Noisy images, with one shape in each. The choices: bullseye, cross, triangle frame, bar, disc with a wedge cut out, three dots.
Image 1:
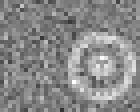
bullseye
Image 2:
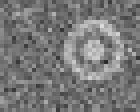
bullseye
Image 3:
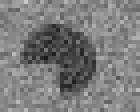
disc with a wedge cut out
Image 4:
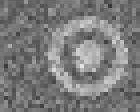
bullseye
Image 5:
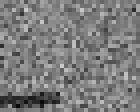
bar
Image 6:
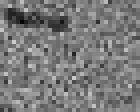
bar
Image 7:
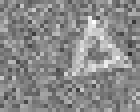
triangle frame
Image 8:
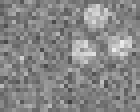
three dots
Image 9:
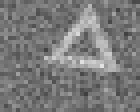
triangle frame
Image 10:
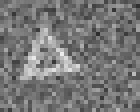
triangle frame
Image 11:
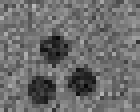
three dots
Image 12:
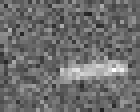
bar
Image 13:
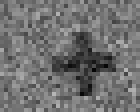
cross
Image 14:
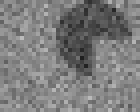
disc with a wedge cut out
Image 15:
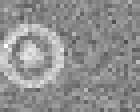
bullseye
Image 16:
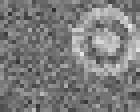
bullseye
